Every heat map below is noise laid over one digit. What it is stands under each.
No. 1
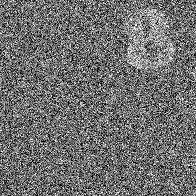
8
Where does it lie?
top right
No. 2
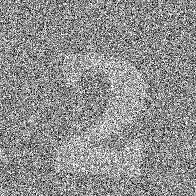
2
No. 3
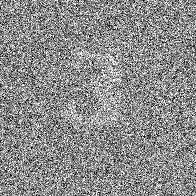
3
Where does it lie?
centre
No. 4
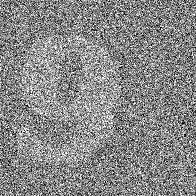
9
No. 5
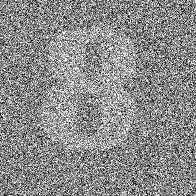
8
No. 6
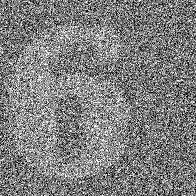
6
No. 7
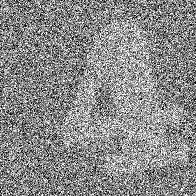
4
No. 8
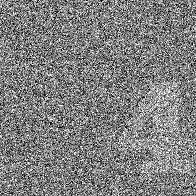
4
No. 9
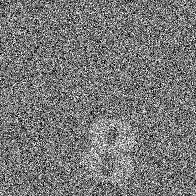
8
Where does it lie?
bottom middle
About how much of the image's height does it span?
a third
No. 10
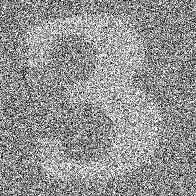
3
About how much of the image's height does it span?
nearly all
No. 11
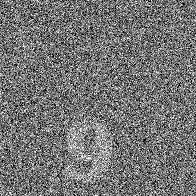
9
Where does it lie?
bottom middle
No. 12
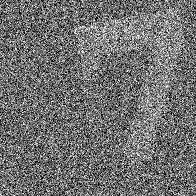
7
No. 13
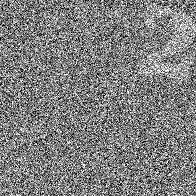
2
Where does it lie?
top right
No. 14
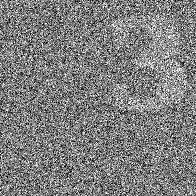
3
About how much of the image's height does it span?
half
